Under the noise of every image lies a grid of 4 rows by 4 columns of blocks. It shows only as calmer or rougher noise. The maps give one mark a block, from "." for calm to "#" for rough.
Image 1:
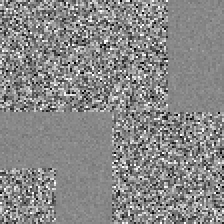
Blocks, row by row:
# # # .
# # # .
. . # #
# . # #
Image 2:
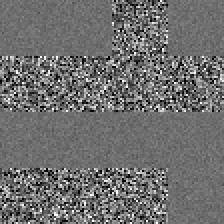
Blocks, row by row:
. . # .
# # # #
. . . .
# # # .
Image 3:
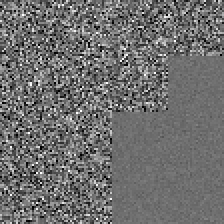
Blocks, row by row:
# # # #
# # # .
# # . .
# # . .
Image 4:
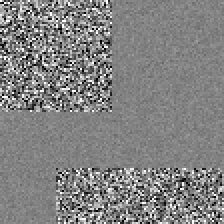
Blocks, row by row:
# # . .
# # . .
. . . .
. # # #
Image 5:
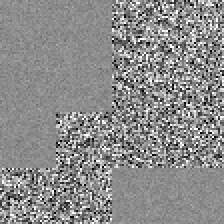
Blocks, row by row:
. . # #
. . # #
. # # #
# # . .
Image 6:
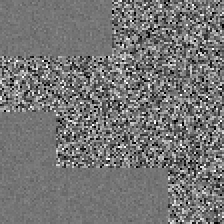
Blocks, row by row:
. . # #
# # # #
. # # #
. . . #
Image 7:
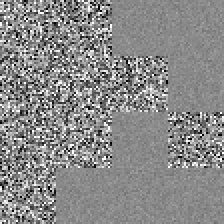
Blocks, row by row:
# # . .
# # # .
# # . #
# . . .
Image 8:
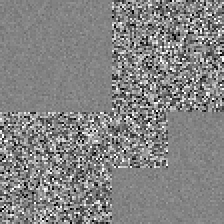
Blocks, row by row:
. . # #
. . # #
# # # .
# # . .
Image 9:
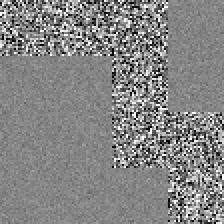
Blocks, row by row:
# # # .
. . # .
. . # #
. . . #
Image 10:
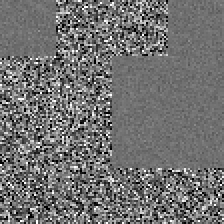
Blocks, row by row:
. # # .
# # . .
# # . .
# # # #
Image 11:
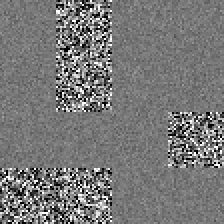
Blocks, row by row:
. # . .
. # . .
. . . #
# # . .
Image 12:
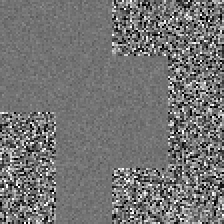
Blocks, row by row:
. . # #
. . . #
# . . #
# . # #
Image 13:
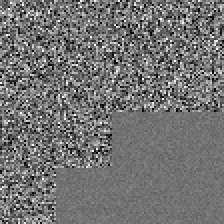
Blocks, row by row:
# # # #
# # # #
# # . .
# . . .
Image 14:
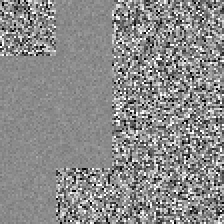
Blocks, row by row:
# . # #
. . # #
. . # #
. # # #
